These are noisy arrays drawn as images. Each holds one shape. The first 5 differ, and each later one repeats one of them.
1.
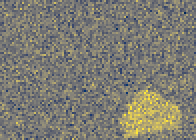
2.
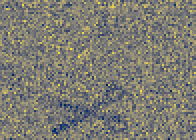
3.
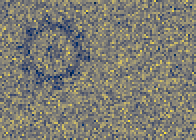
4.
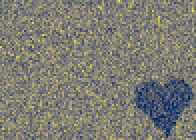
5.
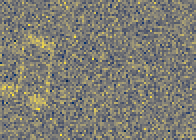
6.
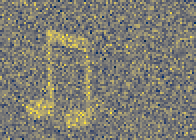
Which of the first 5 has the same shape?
5
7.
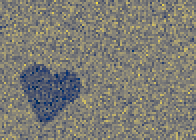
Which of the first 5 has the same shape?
4
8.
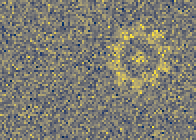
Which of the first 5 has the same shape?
3
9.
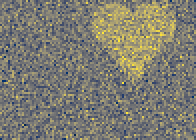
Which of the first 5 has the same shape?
4
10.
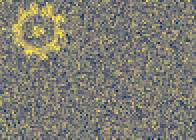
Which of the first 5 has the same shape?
3
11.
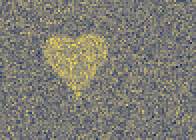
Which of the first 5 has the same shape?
4
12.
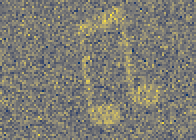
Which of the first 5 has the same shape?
5
